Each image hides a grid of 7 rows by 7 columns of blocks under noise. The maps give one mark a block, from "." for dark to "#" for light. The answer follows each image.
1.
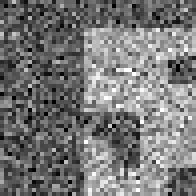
.......
...####
...###.
...####
.....##
...#.##
...###.
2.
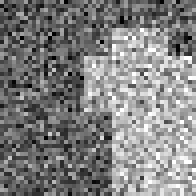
.......
....##.
...####
...####
....###
....###
....###
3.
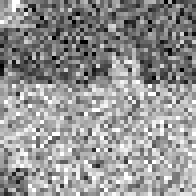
#......
.......
....#..
#######
#######
#######
.######
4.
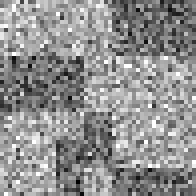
####...
####...
...####
...####
###.###
##..###
##.#...
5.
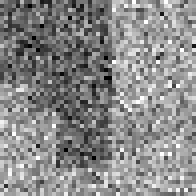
....###
....###
....###
#...###
##..###
##..###
#######
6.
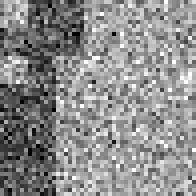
#..####
...####
#.#####
..#####
..#####
..#####
..#####
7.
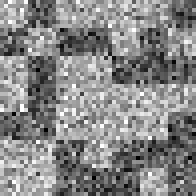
#.####.
.#..#.#
#.##...
#.#####
..####.
##.#...
##...#.
